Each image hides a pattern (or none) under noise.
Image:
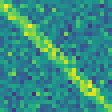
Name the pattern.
a diagonal band
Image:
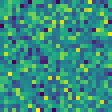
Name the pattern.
only noise
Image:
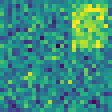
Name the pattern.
one block
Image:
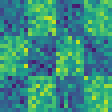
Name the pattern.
a checkerboard
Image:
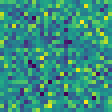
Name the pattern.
only noise
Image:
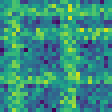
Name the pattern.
bands of rows crossing bands of columns
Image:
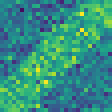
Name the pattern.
a diagonal band
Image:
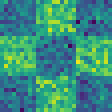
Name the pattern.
a checkerboard
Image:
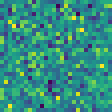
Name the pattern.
only noise
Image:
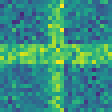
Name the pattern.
bands of rows crossing bands of columns
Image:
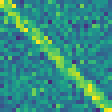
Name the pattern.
a diagonal band
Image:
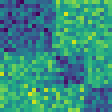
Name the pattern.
blocks along the diagonal
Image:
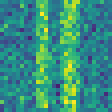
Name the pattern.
bands of columns
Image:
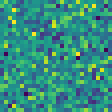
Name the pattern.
only noise
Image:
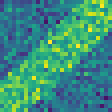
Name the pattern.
a diagonal band
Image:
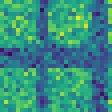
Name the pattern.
bands of rows crossing bands of columns
